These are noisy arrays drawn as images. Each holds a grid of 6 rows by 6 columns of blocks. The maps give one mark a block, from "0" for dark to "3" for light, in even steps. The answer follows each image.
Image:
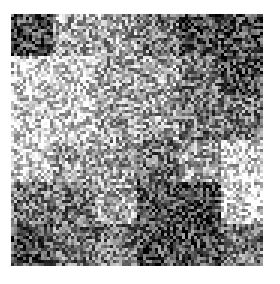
0 2 2 1 0 0
3 3 2 2 1 0
3 3 2 2 1 1
3 2 2 1 2 3
1 1 2 0 0 3
0 1 1 0 0 1
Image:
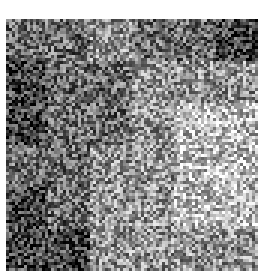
1 1 2 1 1 0
0 1 1 2 2 2
0 1 1 2 3 3
1 1 2 2 3 3
0 1 2 2 3 3
0 0 2 2 2 2
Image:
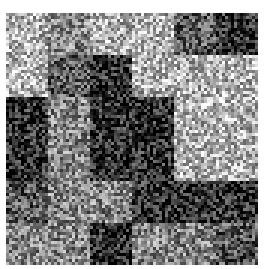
3 2 3 3 1 0
3 1 0 3 3 3
0 2 0 0 3 3
0 2 0 0 3 3
1 2 2 0 0 0
2 2 0 2 2 1
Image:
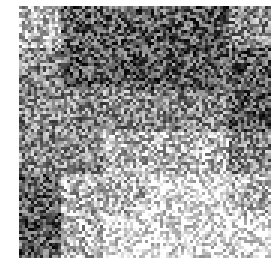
2 0 0 0 0 1
1 0 0 0 0 0
1 1 1 1 1 0
1 1 2 2 2 1
0 2 2 3 3 2
0 2 3 3 3 3
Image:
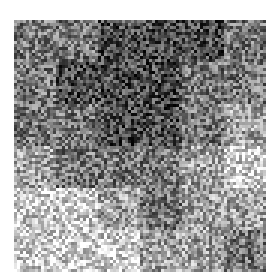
1 1 0 0 0 1
1 0 0 0 1 1
1 1 0 0 1 2
2 1 1 1 2 3
3 3 2 1 2 2
3 3 3 2 2 1
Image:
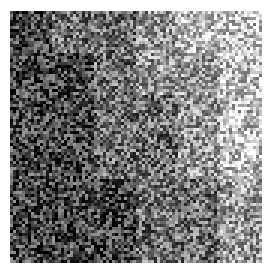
0 1 1 2 3 3
0 0 1 2 2 3
0 0 1 1 2 3
0 0 1 1 2 3
0 0 0 1 1 2
0 0 0 1 1 2
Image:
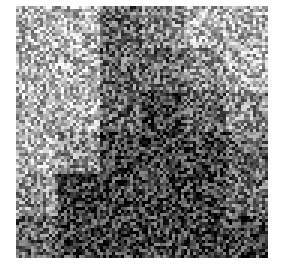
3 3 1 2 3 3
3 3 1 1 2 3
3 3 1 0 1 2
3 2 0 0 0 1
2 0 0 0 0 1
1 0 0 0 0 0
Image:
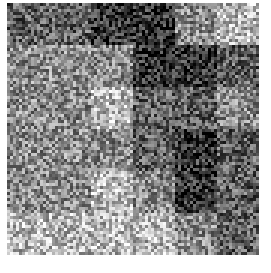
1 1 0 0 2 3
2 2 2 0 0 1
2 2 3 1 1 2
2 2 2 1 0 1
2 2 3 2 0 1
3 3 3 3 2 1
